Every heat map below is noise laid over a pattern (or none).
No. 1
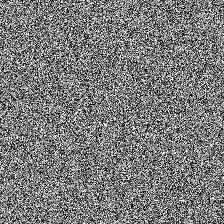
only noise
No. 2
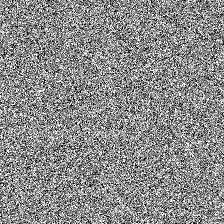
only noise
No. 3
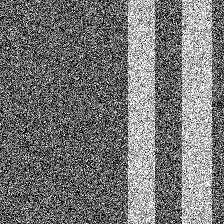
bands of columns
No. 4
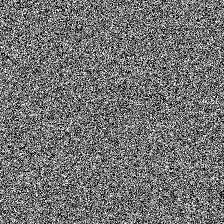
only noise
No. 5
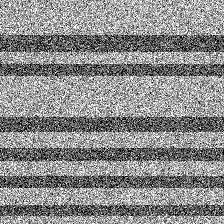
bands of rows
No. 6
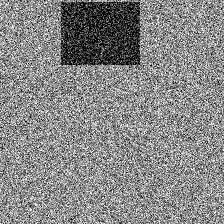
one block
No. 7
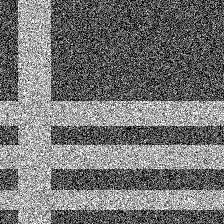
bands of rows crossing bands of columns
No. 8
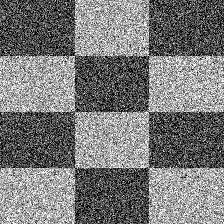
a checkerboard
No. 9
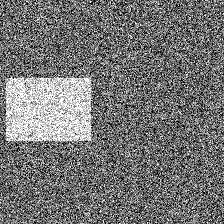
one block
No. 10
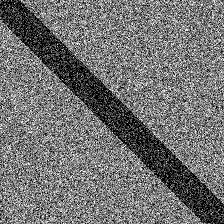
a diagonal band
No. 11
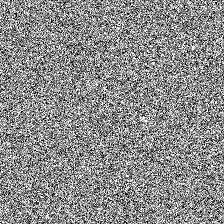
only noise
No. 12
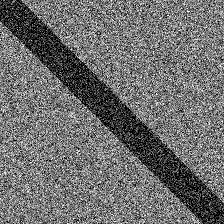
a diagonal band
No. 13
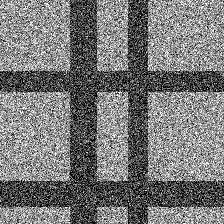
bands of rows crossing bands of columns
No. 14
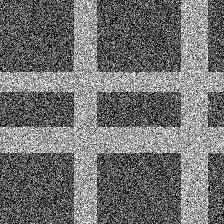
bands of rows crossing bands of columns
